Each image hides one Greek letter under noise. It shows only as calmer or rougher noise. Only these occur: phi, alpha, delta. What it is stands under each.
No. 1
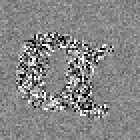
alpha
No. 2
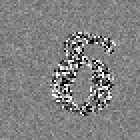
delta
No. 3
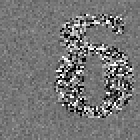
delta
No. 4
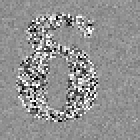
delta
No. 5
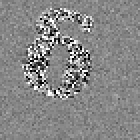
delta
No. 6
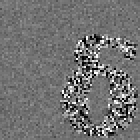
delta
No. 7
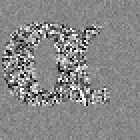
alpha
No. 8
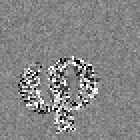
phi
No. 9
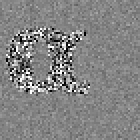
alpha
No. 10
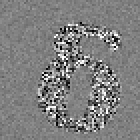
delta
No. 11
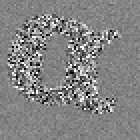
alpha
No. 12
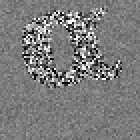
alpha
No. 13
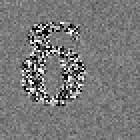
delta
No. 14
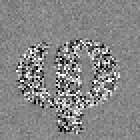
phi
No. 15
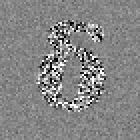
delta
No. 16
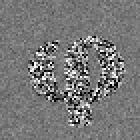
phi
